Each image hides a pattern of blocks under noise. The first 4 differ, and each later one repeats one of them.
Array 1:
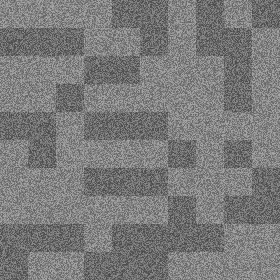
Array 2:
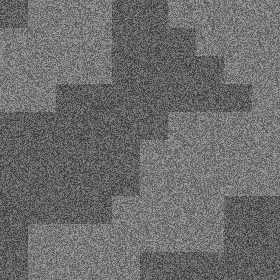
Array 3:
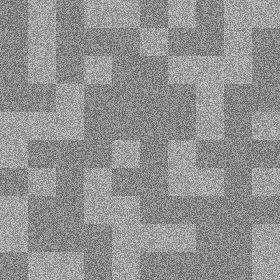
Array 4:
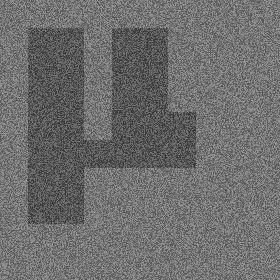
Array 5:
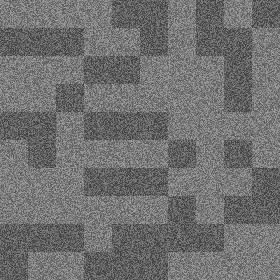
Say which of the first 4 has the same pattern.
1
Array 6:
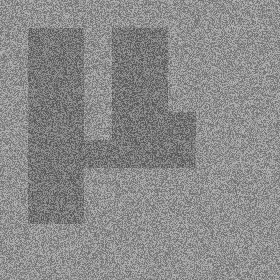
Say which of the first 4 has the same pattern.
4
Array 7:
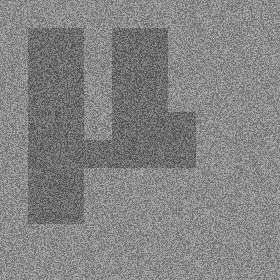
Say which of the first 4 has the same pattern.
4
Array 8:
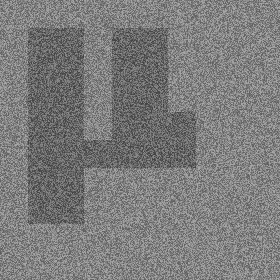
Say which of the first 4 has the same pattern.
4
